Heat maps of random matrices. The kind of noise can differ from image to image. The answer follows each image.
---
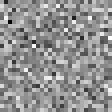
independent entries
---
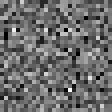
low rank plus noise
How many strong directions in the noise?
five to eight
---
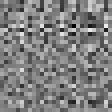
low rank plus noise
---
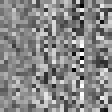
columns of uneven size
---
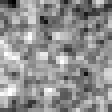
blotchy
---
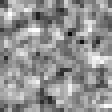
blotchy
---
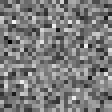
independent entries
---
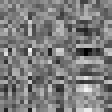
low rank plus noise
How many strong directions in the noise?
one
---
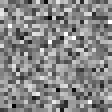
independent entries
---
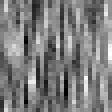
streaked along the columns
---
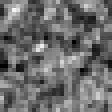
blotchy
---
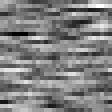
streaked along the rows
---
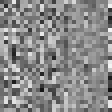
columns of uneven size
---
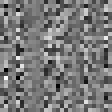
columns of uneven size
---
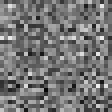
low rank plus noise
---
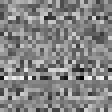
rows of uneven size
